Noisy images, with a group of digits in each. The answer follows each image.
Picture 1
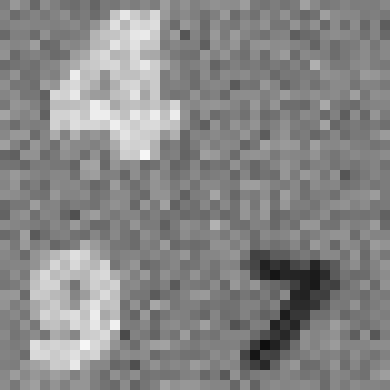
top left: light 4; bottom left: light 9; bottom right: dark 7
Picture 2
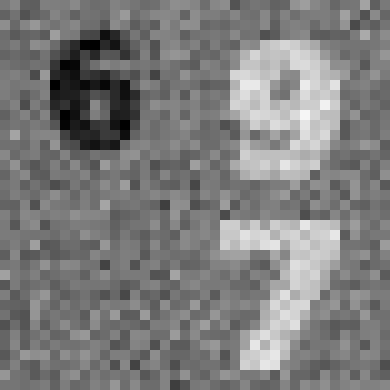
top left: dark 6; top right: light 9; bottom right: light 7
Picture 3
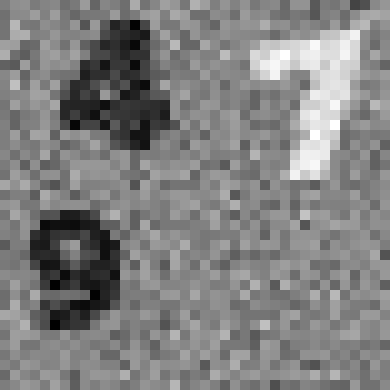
top left: dark 4; top right: light 7; bottom left: dark 9
